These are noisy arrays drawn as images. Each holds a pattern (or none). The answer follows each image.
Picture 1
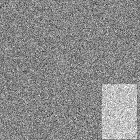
one block
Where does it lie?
bottom right
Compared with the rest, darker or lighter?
lighter
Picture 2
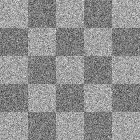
a checkerboard
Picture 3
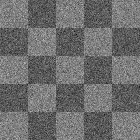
a checkerboard
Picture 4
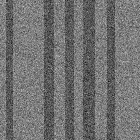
bands of columns
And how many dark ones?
5
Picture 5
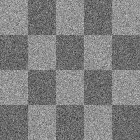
a checkerboard
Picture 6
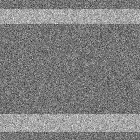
bands of rows
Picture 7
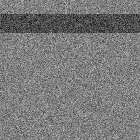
one band of rows
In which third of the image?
top
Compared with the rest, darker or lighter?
darker
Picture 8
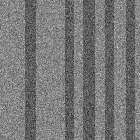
bands of columns
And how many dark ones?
5
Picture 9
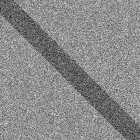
a diagonal band
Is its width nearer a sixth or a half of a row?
a sixth
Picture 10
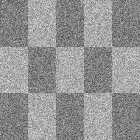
a checkerboard
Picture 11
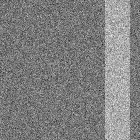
one band of columns
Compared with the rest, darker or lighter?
lighter
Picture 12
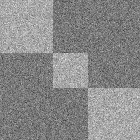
blocks along the diagonal
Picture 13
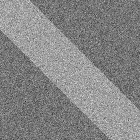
a diagonal band
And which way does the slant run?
top left to bottom right
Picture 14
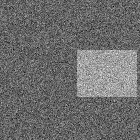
one block
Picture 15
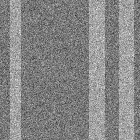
bands of columns
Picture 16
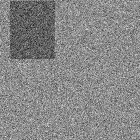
one block
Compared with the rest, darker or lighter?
darker
